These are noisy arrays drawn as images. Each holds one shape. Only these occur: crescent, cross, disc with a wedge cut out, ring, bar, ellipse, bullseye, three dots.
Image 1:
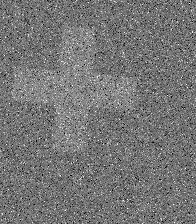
cross
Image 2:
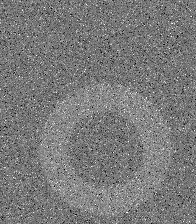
ring
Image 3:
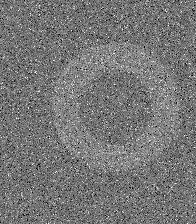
ring
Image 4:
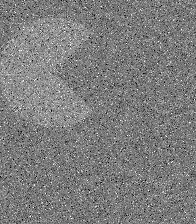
disc with a wedge cut out
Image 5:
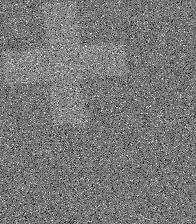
cross
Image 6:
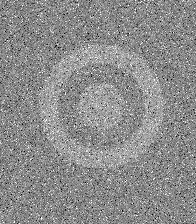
bullseye
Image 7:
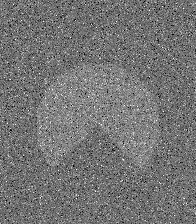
disc with a wedge cut out
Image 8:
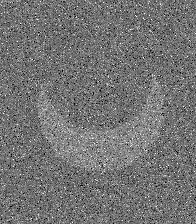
crescent
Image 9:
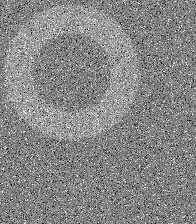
ring
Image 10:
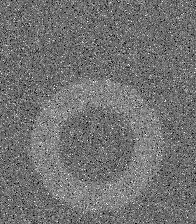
ring
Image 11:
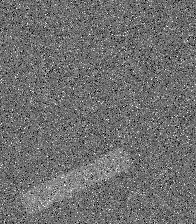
bar
